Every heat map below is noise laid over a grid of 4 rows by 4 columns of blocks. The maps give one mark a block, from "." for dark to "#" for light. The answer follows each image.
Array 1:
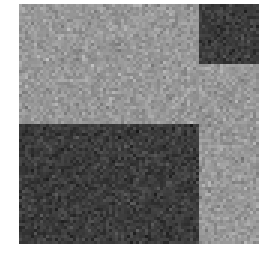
# # # .
# # # #
. . . #
. . . #
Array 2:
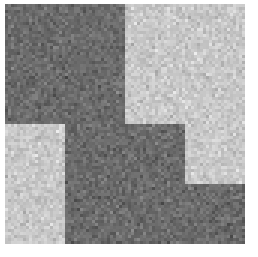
. . # #
. . # #
# . . #
# . . .
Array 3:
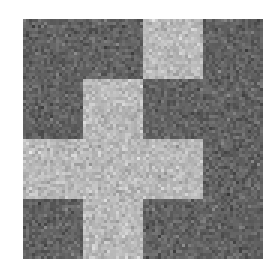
. . # .
. # . .
# # # .
. # . .
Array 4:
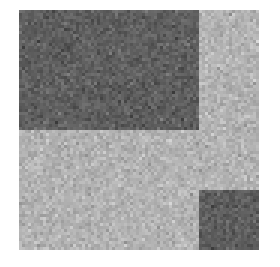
. . . #
. . . #
# # # #
# # # .
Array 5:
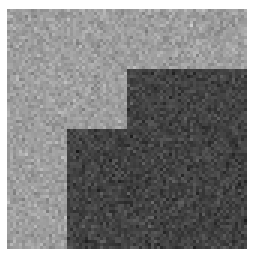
# # # #
# # . .
# . . .
# . . .
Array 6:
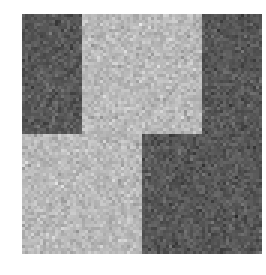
. # # .
. # # .
# # . .
# # . .
